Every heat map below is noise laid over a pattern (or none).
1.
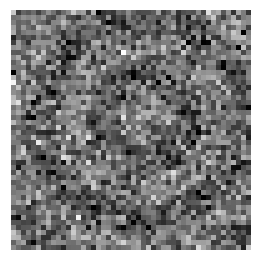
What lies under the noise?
rings round one point
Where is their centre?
centre
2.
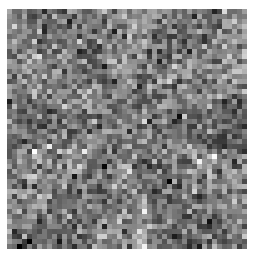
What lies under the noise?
spokes from one point
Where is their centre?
centre
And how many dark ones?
6
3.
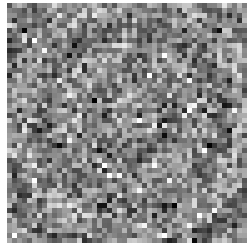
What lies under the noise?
rings round one point
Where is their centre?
centre
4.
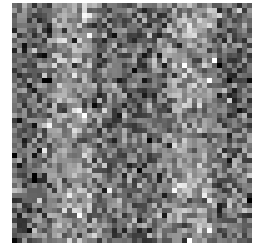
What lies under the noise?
vertical stripes
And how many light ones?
2
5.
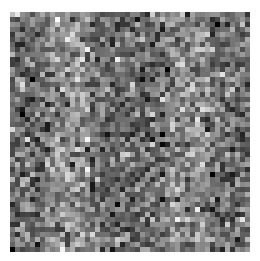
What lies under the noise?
vertical stripes
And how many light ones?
2
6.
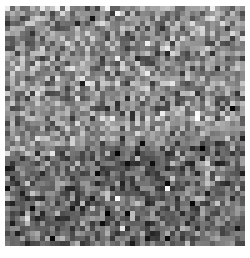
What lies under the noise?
a sharp edge
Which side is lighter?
top
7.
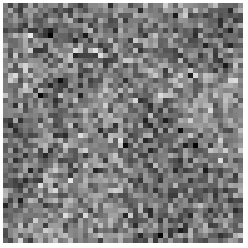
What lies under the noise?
spokes from one point
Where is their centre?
top middle
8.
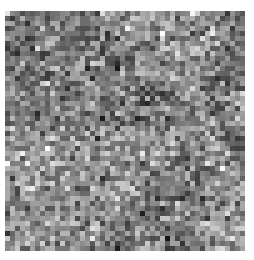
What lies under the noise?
spokes from one point
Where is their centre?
middle right
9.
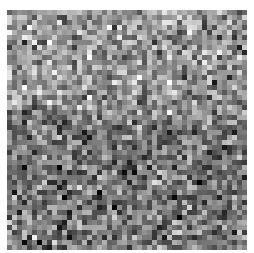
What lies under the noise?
a sharp edge
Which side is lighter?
top
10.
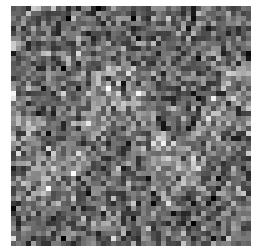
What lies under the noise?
a wavy band
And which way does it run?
left to right
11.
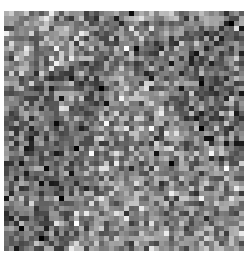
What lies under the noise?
spokes from one point
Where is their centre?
top middle
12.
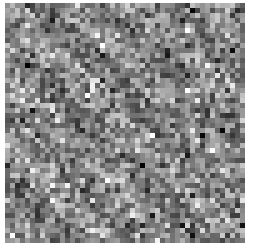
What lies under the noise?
diagonal stripes
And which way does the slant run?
top left to bottom right
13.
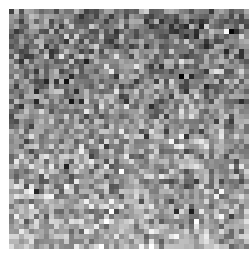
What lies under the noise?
a smooth slope
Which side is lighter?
bottom
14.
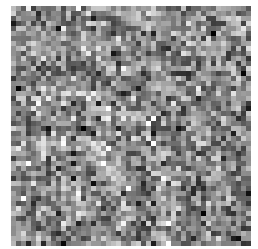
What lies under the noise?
rings round one point
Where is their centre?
bottom left
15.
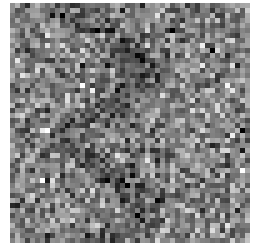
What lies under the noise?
a wavy band
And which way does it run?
top to bottom
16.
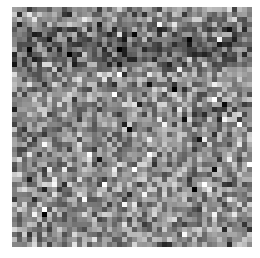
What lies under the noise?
one horizontal stripe
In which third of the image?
top
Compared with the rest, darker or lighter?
darker
